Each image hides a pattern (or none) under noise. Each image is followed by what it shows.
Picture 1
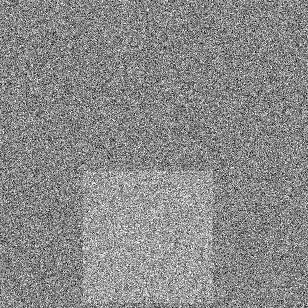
one block
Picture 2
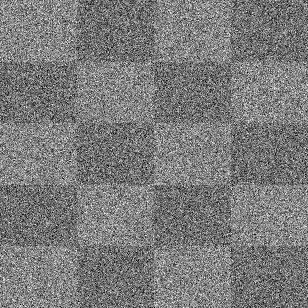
a checkerboard
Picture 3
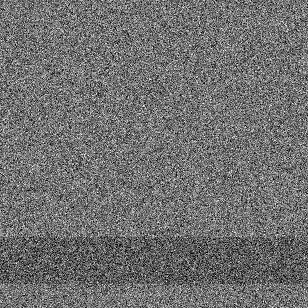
one band of rows
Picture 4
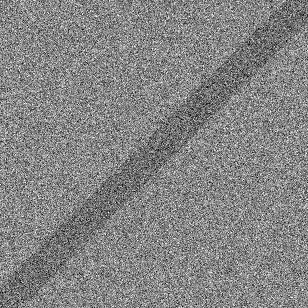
a diagonal band
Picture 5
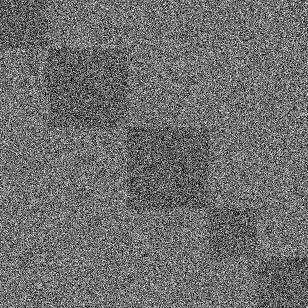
blocks along the diagonal
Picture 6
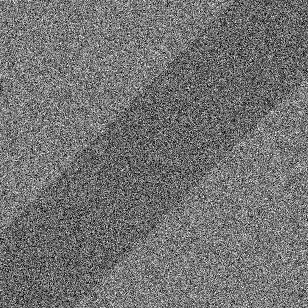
a diagonal band
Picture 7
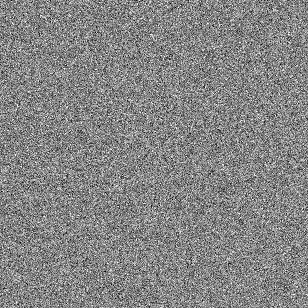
only noise
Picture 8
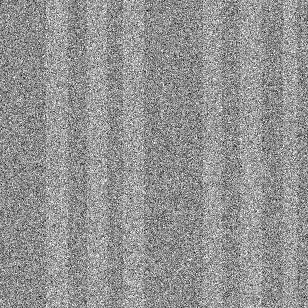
bands of columns
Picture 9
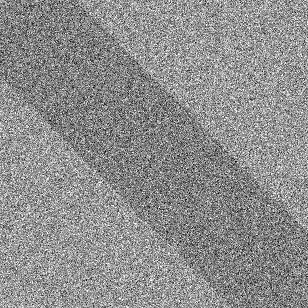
a diagonal band
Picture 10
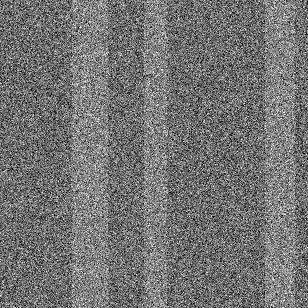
bands of columns
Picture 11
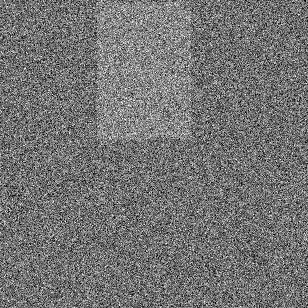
one block
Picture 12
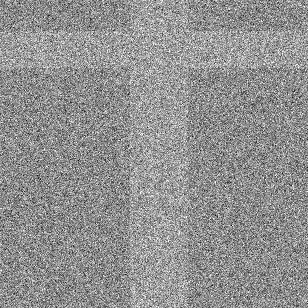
bands of rows crossing bands of columns
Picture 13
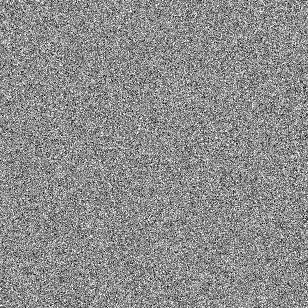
only noise
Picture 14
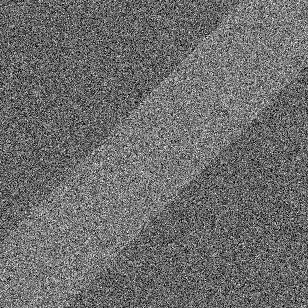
a diagonal band
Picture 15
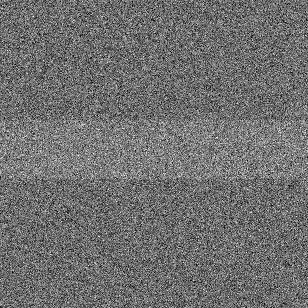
one band of rows
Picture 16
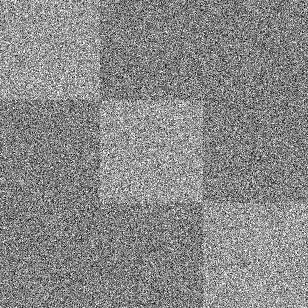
blocks along the diagonal
